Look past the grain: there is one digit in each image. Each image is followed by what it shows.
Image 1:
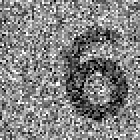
dark 6
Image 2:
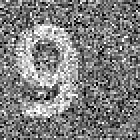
light 9
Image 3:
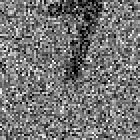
dark 7
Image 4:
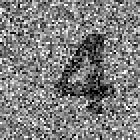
dark 4
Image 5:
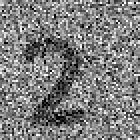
dark 2
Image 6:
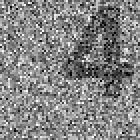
dark 4
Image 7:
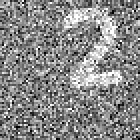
light 2
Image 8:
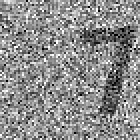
dark 7
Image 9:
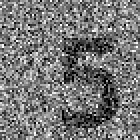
dark 5
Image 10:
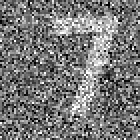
light 7
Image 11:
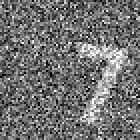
light 7
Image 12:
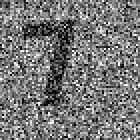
dark 7
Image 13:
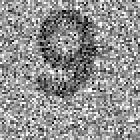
dark 9
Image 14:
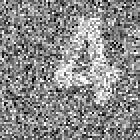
light 4
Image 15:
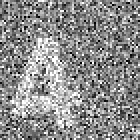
light 4
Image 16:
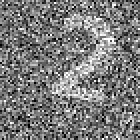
light 2
